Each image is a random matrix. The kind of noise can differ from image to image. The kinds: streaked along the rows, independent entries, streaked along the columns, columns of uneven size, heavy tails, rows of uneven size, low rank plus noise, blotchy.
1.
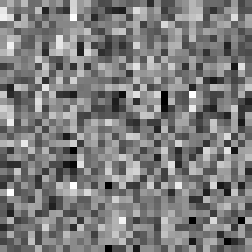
low rank plus noise
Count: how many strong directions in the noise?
two
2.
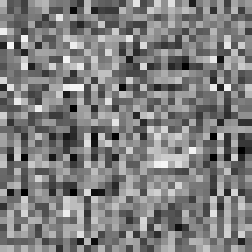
low rank plus noise
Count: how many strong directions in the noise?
one
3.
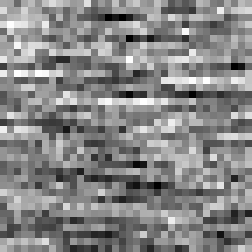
streaked along the rows
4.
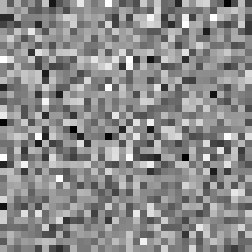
low rank plus noise
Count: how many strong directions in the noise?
two
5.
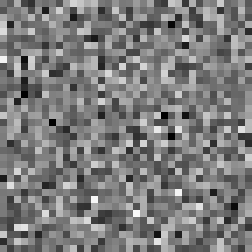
independent entries
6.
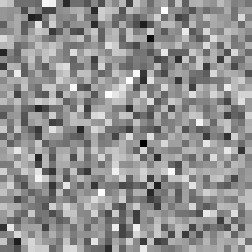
independent entries
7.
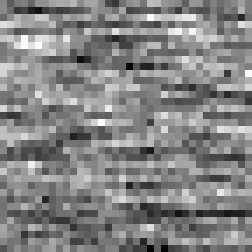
streaked along the rows
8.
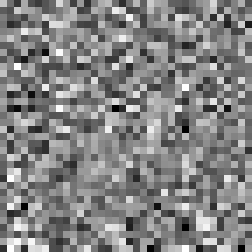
low rank plus noise
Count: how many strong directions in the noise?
two
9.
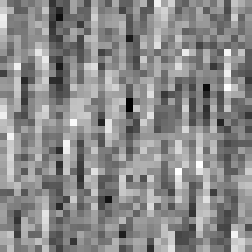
streaked along the columns
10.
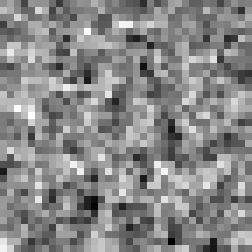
blotchy
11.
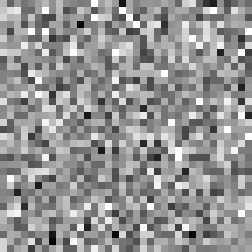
independent entries
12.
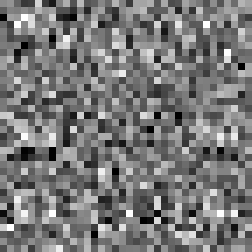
low rank plus noise
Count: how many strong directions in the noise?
two
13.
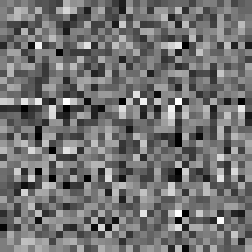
low rank plus noise
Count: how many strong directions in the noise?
two
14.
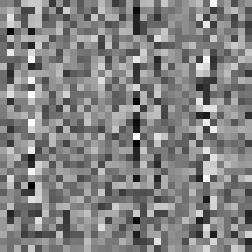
columns of uneven size
